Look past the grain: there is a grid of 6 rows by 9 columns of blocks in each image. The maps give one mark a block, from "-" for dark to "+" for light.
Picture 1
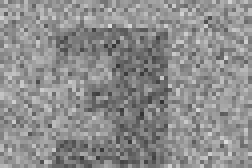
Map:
+++++++++
++----+++
++++--+++
+++---+++
++++--+++
++----+++
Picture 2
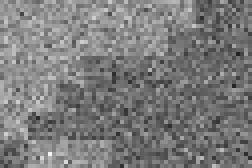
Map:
+++++++--
++++++---
+++------
++-------
+--------
-+++-----
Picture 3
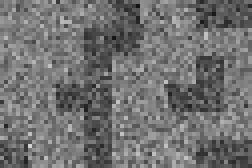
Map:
++++-++--
+++--++++
+++-+++-+
++--++--+
+++-+++++
-++-+++--
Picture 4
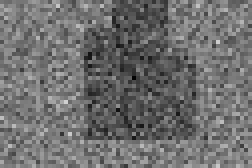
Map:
++++--+++
+++---+++
+++----++
+++----++
+++----++
+++++++++
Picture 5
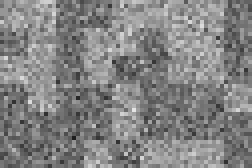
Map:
++--++++-
-+-++-++-
++-+--++-
-+--+---+
----+----
---+-+++-
